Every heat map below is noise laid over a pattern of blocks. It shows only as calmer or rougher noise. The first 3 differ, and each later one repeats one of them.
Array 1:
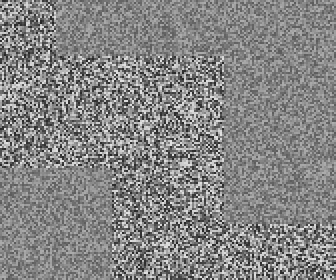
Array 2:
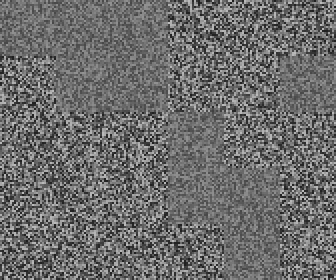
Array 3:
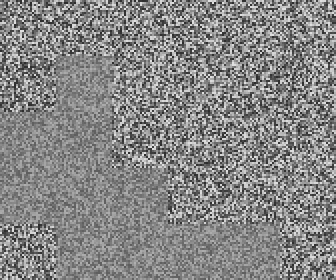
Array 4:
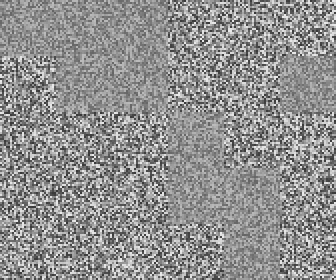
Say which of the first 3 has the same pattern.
2
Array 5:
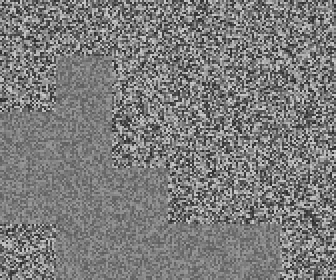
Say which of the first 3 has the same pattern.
3
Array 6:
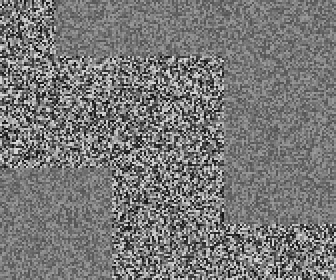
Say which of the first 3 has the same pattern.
1
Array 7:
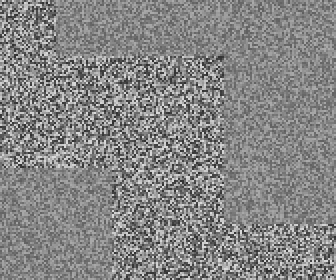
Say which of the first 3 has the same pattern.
1
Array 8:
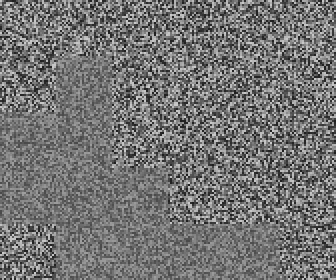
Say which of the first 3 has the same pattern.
3
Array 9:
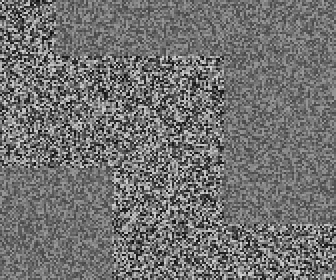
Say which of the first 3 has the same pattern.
1
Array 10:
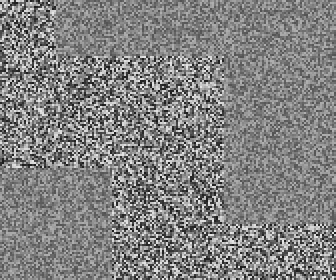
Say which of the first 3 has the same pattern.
1
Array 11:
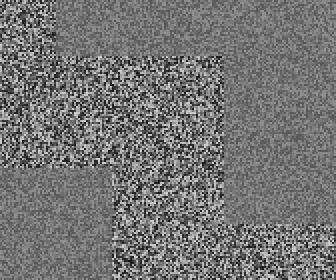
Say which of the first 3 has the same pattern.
1
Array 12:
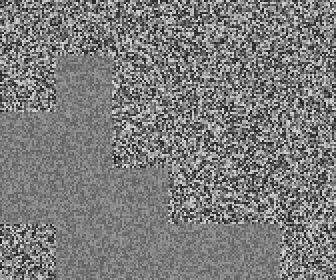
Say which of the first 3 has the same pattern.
3
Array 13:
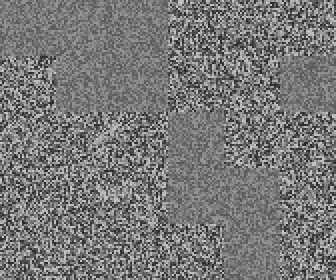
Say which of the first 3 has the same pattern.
2
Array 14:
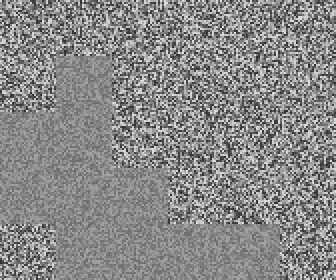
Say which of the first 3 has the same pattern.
3
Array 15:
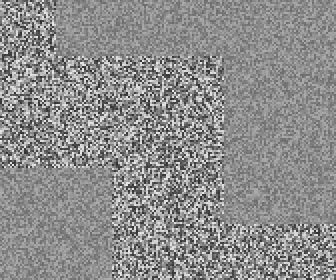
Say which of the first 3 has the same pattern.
1
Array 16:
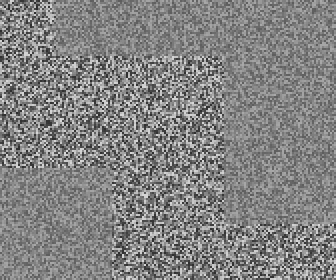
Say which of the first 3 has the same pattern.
1
